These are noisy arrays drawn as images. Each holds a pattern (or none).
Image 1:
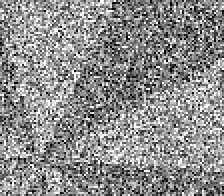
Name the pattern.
spokes from one point
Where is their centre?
bottom left
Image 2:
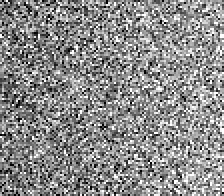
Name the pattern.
a smooth slope
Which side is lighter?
right
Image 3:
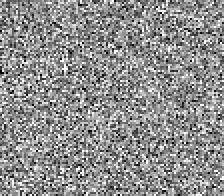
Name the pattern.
only noise
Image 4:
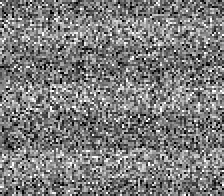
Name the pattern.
horizontal stripes
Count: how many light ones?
3
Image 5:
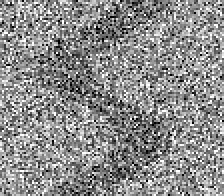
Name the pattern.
a wavy band
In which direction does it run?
top to bottom
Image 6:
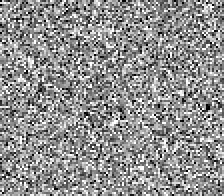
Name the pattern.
only noise
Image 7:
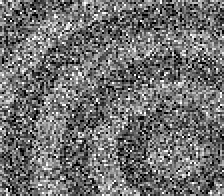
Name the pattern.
rings round one point
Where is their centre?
bottom right
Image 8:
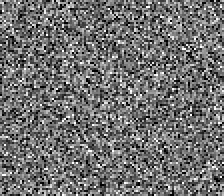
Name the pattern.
only noise
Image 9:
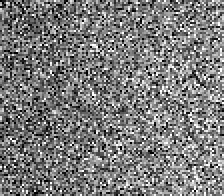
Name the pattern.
a smooth slope
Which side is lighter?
right
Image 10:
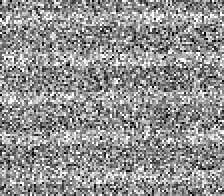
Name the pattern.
horizontal stripes
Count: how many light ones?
5
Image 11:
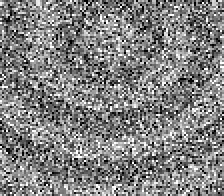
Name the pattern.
rings round one point
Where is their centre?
top middle
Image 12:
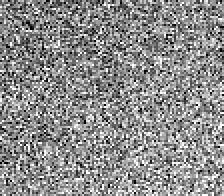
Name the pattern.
a smooth slope
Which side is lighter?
bottom right
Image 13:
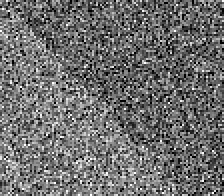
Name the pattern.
a sharp edge
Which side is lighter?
bottom left
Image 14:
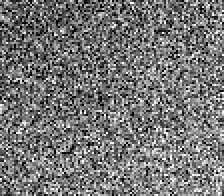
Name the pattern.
a smooth slope
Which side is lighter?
bottom right
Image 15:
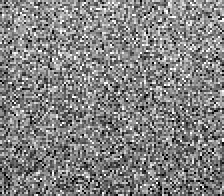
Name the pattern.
a smooth slope
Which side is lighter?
top
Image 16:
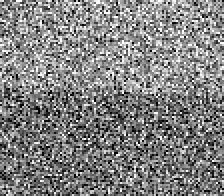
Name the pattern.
a sharp edge
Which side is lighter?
top
